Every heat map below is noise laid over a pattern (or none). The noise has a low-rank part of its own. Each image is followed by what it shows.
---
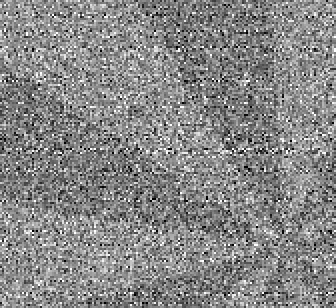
spokes from one point
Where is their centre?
bottom right
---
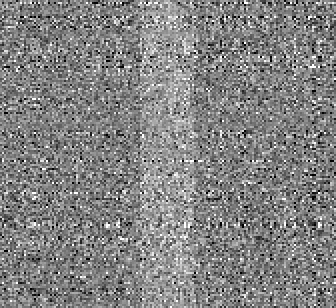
one vertical stripe
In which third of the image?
middle
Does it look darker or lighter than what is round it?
lighter
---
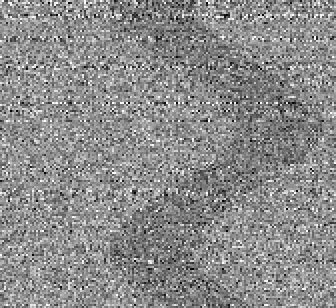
a wavy band
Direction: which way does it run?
top to bottom
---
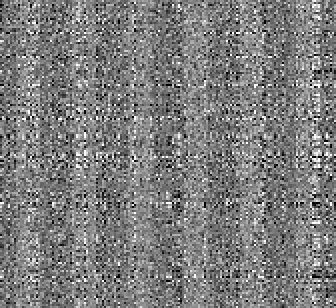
vertical stripes
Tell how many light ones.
6
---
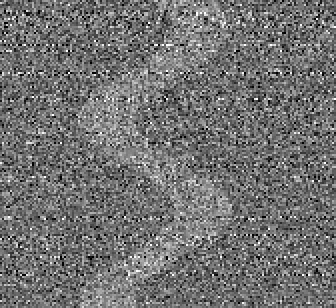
a wavy band
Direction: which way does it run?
top to bottom
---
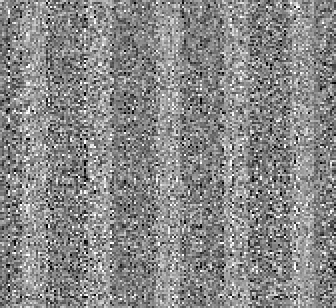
vertical stripes
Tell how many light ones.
5
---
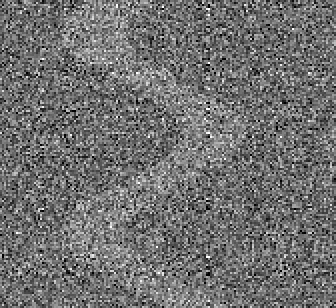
a wavy band
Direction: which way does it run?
top to bottom
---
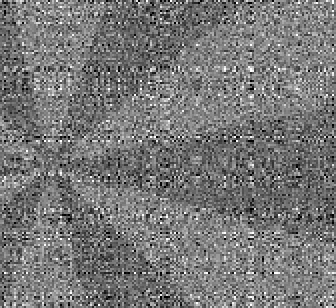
spokes from one point
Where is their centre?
middle left
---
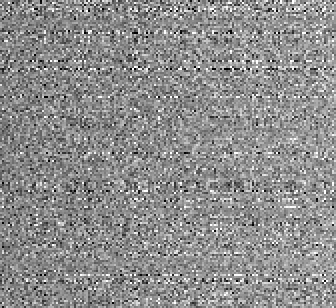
a smooth slope
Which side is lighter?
right
